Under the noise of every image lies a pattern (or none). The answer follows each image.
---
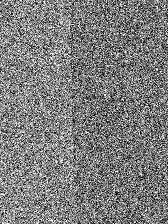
a sharp edge
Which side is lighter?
left
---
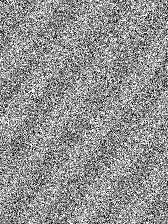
diagonal stripes
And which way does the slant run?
bottom left to top right
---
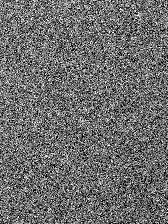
a smooth slope
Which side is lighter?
top left
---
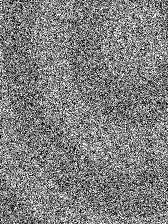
rings round one point
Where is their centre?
top right
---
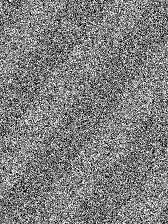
diagonal stripes
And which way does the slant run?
bottom left to top right
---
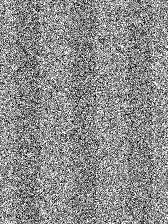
vertical stripes
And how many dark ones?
3
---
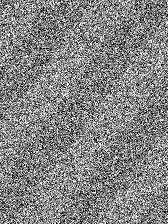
diagonal stripes
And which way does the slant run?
bottom left to top right
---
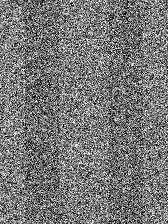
vertical stripes
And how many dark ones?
2
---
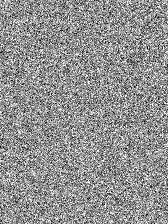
only noise
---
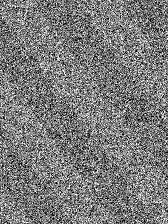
diagonal stripes
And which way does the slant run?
top left to bottom right
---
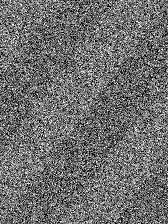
diagonal stripes
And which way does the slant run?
bottom left to top right
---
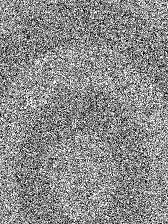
rings round one point
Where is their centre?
bottom middle
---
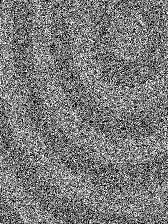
rings round one point
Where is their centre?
top right
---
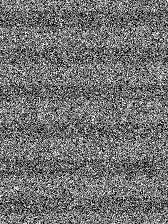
horizontal stripes
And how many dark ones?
6
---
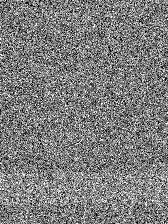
one horizontal stripe
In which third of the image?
bottom
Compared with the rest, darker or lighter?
lighter
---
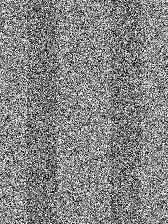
vertical stripes
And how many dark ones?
2
